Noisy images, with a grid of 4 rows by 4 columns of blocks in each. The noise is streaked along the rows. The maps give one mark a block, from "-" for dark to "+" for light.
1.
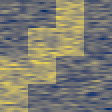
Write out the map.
--+-
-++-
++--
+---
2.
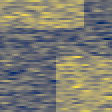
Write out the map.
+++-
----
--++
--++
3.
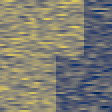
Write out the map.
+++-
+++-
++--
++--
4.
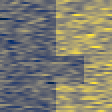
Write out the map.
--++
--++
---+
--++
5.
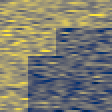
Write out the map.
++++
++--
+---
+---
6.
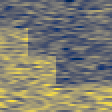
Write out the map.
----
+---
++--
++++
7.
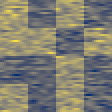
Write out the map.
+-+-
++-+
--+-
+-+-
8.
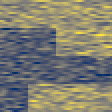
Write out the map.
++++
--++
----
-+++
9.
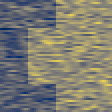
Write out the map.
--++
-+++
-+++
--++
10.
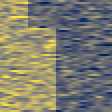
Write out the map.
+---
++--
++--
++--
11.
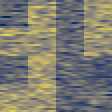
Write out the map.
-+-+
++-+
-+--
++--
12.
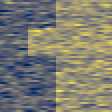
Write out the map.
--++
-+++
--++
--++
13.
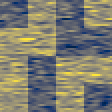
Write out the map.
-+-+
++--
+-++
+-+-
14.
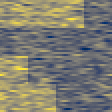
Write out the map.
+++-
----
+---
++--
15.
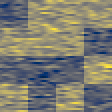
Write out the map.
-+++
+++-
---+
+-+-
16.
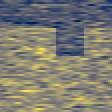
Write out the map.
----
++-+
++++
++++
